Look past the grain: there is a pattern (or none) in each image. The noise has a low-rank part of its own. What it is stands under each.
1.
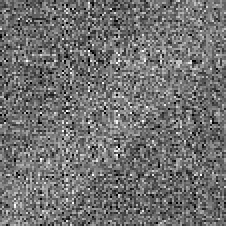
a diagonal band
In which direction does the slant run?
bottom left to top right
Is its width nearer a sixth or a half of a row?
a half
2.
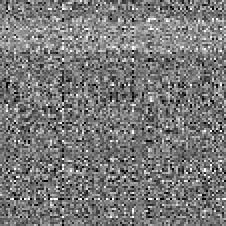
one band of rows
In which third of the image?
top
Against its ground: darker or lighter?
lighter
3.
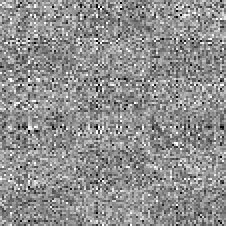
a checkerboard
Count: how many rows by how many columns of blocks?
6 by 3
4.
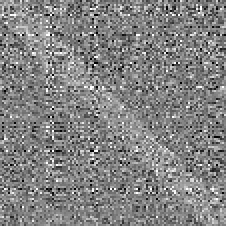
a diagonal band
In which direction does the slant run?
top left to bottom right
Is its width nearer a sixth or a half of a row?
a sixth
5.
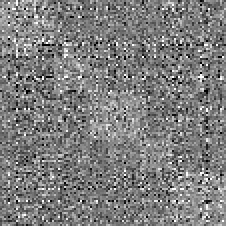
blocks along the diagonal
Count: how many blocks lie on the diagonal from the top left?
5
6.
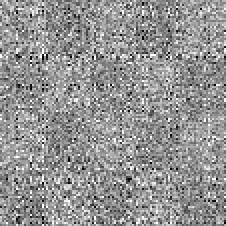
a checkerboard
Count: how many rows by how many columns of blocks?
4 by 5
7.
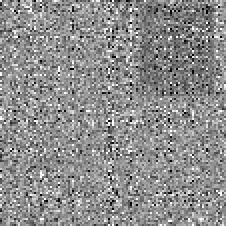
one block
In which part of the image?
top right
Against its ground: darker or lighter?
darker
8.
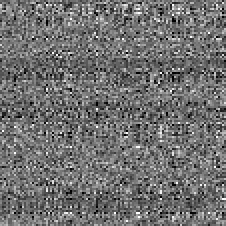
bands of rows
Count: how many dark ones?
3
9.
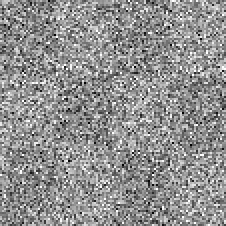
a checkerboard
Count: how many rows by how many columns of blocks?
3 by 4
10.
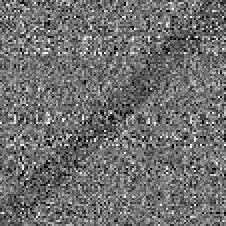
a diagonal band
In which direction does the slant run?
bottom left to top right
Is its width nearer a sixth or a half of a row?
a sixth
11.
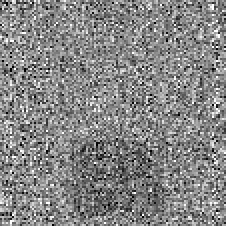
one block
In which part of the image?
bottom middle
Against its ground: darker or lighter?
darker
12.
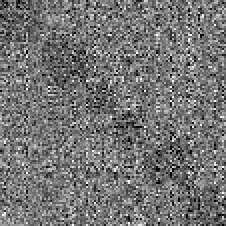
blocks along the diagonal
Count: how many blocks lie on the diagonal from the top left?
6
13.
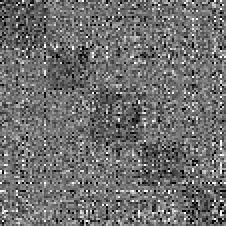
blocks along the diagonal
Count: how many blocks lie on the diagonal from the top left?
5
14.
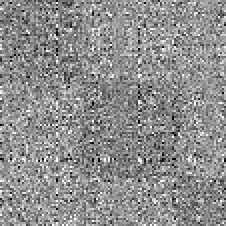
blocks along the diagonal
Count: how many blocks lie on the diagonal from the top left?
3
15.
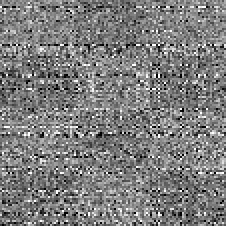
a checkerboard
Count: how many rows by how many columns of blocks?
4 by 3
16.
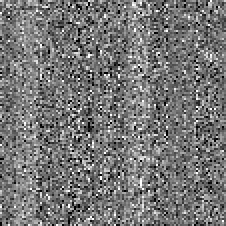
bands of columns
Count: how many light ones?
2
